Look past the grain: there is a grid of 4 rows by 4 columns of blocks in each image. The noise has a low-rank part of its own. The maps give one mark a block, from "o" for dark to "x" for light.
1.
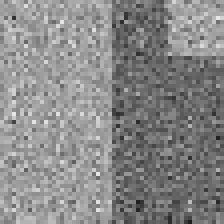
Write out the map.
x x o x
x x o o
x x o o
x x o o
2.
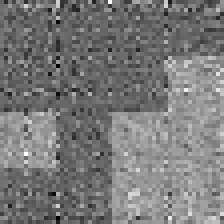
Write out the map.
o o o o
o o o x
x o x x
o o x x
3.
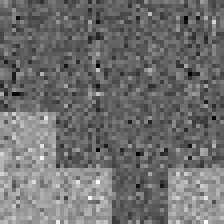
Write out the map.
o o o o
o o o o
x o o o
x x o x
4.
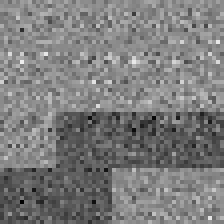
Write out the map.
x x x x
x x x x
x o o o
o o x x
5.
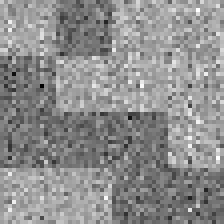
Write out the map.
x o x x
o x x x
o o o x
x x o o
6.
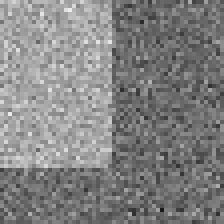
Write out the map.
x x o o
x x o o
x x o o
o o o o
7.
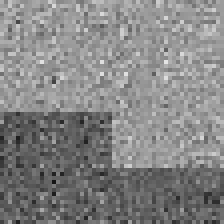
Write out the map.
x x x x
x x x x
o o x x
o o o o
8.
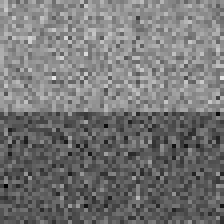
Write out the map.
x x x x
x x x x
o o o o
o o o o
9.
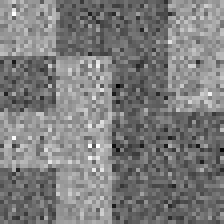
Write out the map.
x o o x
o x o x
x x o o
o x o o
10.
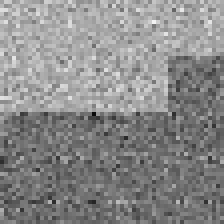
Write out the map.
x x x x
x x x o
o o o o
o o o o
